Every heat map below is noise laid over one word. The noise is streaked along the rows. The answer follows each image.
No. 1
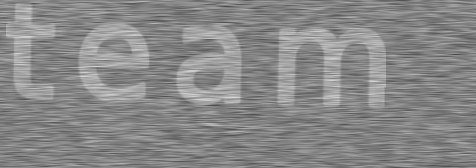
team
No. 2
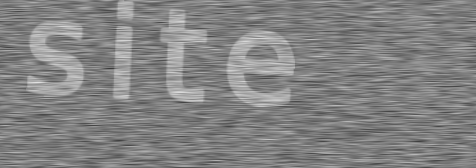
site
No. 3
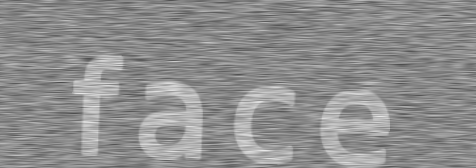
face
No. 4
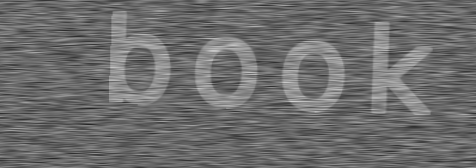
book
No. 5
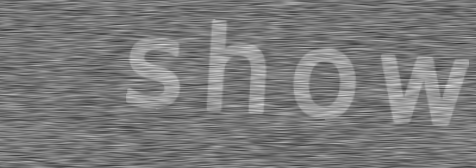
show
